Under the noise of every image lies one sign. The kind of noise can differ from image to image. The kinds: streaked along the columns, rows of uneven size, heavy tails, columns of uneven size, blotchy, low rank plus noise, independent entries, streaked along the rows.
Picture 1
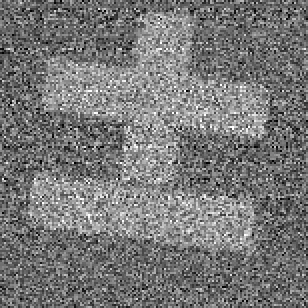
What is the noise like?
rows of uneven size
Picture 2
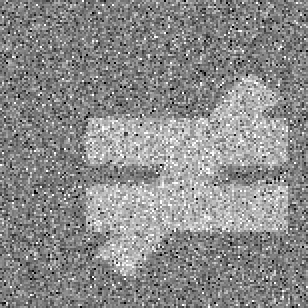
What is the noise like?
heavy tails
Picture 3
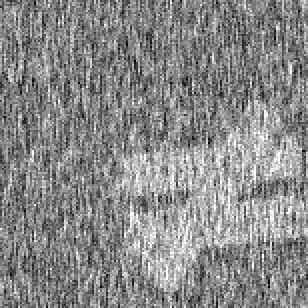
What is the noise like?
streaked along the columns
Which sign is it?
not-equal sign
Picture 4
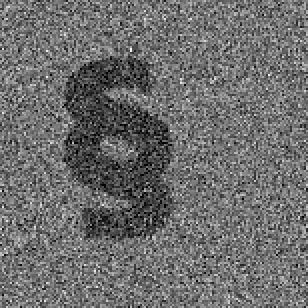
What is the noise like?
low rank plus noise
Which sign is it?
section sign
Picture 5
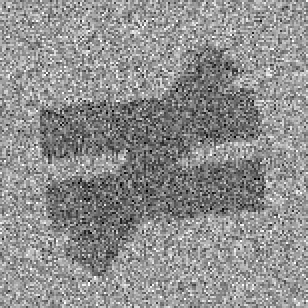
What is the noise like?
low rank plus noise
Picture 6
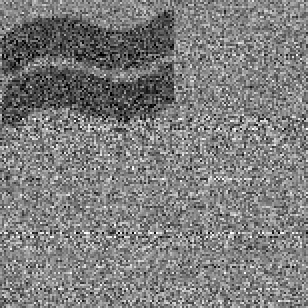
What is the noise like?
rows of uneven size
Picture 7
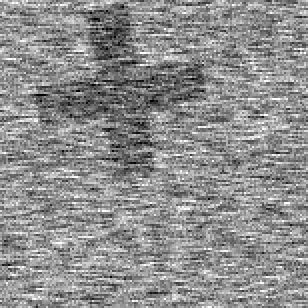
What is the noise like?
streaked along the rows
